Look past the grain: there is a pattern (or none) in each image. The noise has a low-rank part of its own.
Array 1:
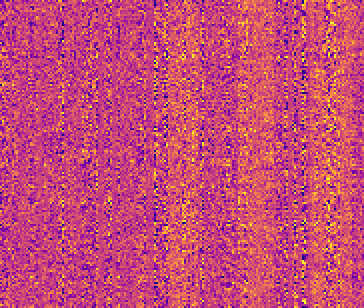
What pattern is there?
bands of columns
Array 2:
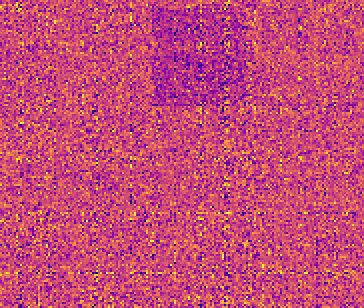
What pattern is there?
one block
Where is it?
top middle
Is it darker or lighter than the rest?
darker
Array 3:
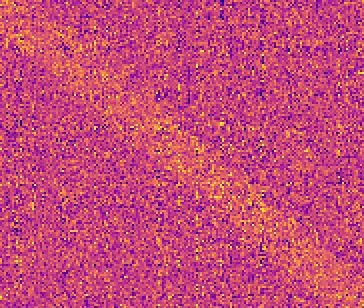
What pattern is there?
a diagonal band
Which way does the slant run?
top left to bottom right
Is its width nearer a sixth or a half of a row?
a sixth
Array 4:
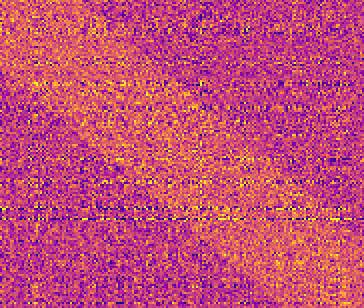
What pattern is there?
a diagonal band
